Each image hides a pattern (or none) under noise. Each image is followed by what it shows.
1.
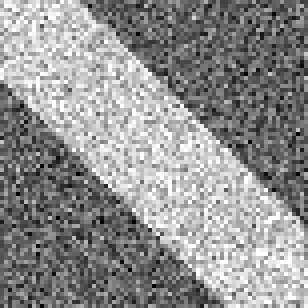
a diagonal band
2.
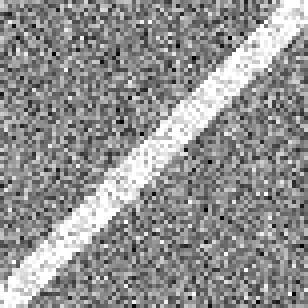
a diagonal band
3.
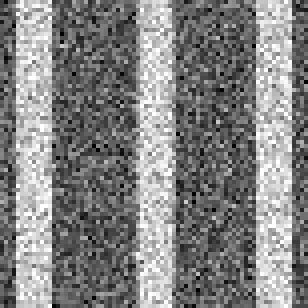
bands of columns
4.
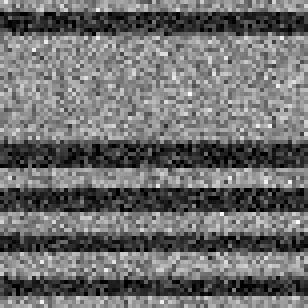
bands of rows
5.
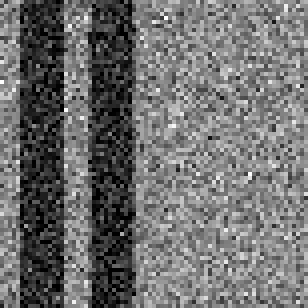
bands of columns
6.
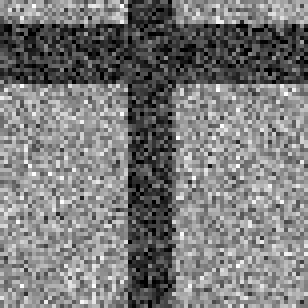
bands of rows crossing bands of columns
